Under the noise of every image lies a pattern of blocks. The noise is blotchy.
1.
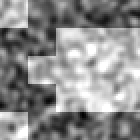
top and bottom mirror each other
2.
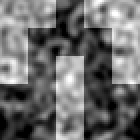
left and right mirror each other
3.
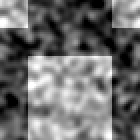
left and right mirror each other
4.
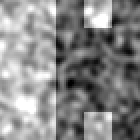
top and bottom mirror each other
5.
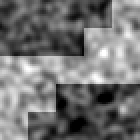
the same after a half turn
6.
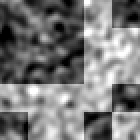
mirrored about the diagonal from the top left
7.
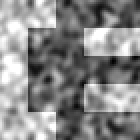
top and bottom mirror each other
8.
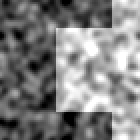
top and bottom mirror each other
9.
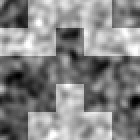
left and right mirror each other
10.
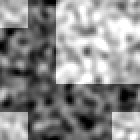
mirrored about the diagonal from the bottom left
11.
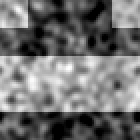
left and right mirror each other
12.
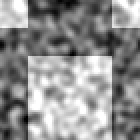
left and right mirror each other
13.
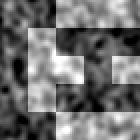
top and bottom mirror each other
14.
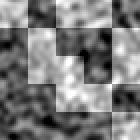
mirrored about the diagonal from the bottom left
